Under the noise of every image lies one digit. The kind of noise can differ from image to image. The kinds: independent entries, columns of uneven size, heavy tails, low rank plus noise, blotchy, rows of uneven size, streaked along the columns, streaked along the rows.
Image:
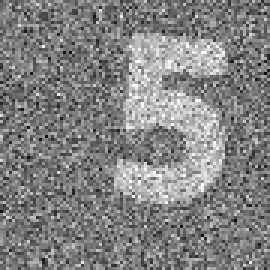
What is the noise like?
independent entries
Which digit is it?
5
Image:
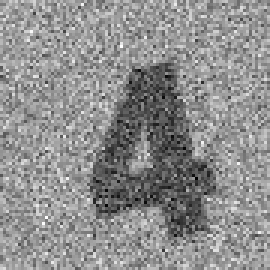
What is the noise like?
low rank plus noise
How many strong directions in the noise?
one
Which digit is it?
4
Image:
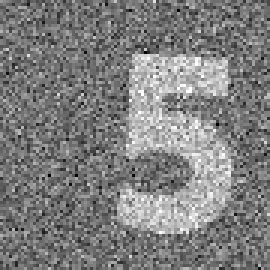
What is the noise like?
independent entries
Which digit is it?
5
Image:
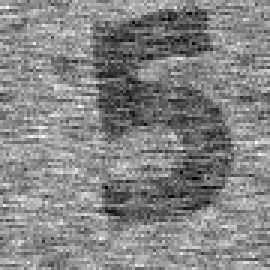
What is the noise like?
streaked along the rows
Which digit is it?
5
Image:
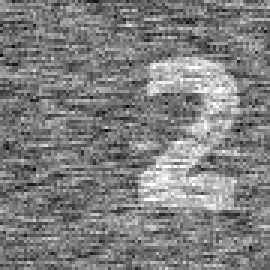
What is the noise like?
streaked along the rows
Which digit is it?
2
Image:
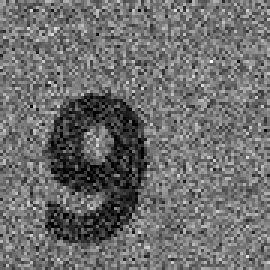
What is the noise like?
low rank plus noise
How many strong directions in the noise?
one
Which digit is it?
9
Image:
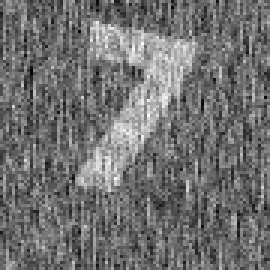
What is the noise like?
streaked along the columns
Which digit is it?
7
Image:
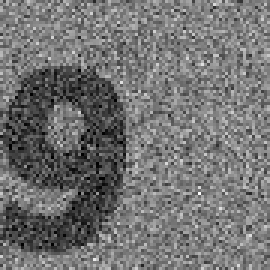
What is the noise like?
low rank plus noise
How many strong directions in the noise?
one
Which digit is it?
9
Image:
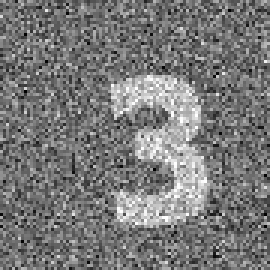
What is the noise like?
low rank plus noise
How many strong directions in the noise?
one
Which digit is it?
3
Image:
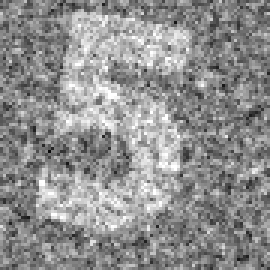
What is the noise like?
blotchy
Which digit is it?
5
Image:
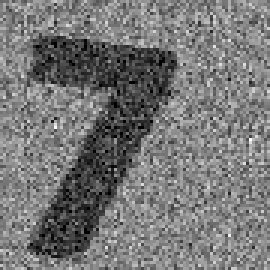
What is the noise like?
low rank plus noise
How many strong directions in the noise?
two
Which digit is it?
7
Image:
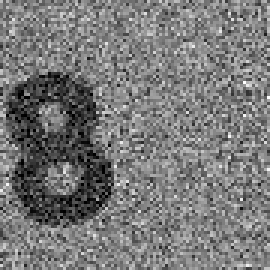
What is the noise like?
low rank plus noise
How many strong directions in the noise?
five to eight
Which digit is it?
8
